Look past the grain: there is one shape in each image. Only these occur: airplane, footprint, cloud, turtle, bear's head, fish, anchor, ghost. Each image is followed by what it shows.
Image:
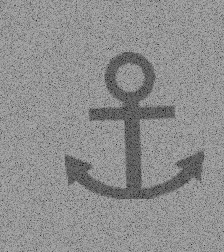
anchor
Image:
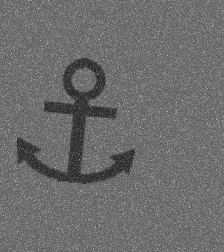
anchor
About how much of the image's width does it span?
half
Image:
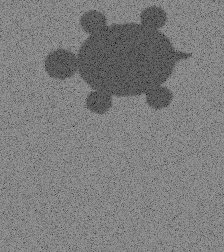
turtle
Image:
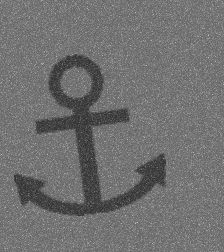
anchor
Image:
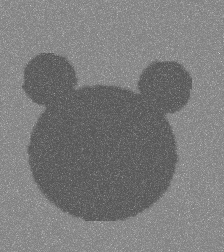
bear's head
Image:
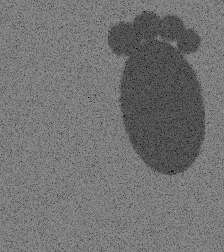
footprint
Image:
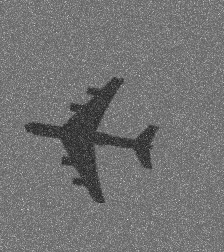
airplane
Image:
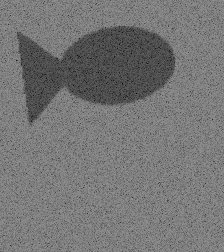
fish
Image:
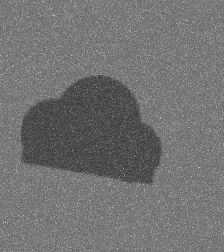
cloud
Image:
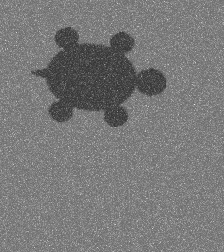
turtle
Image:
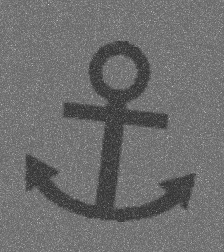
anchor
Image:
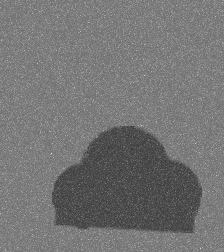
cloud
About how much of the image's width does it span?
two thirds
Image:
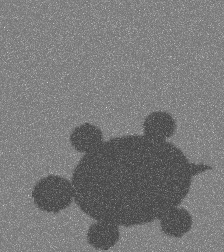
turtle
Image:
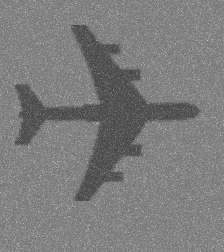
airplane
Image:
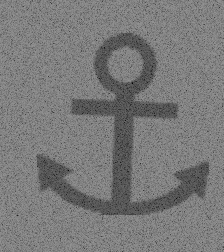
anchor
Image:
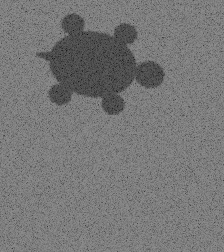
turtle
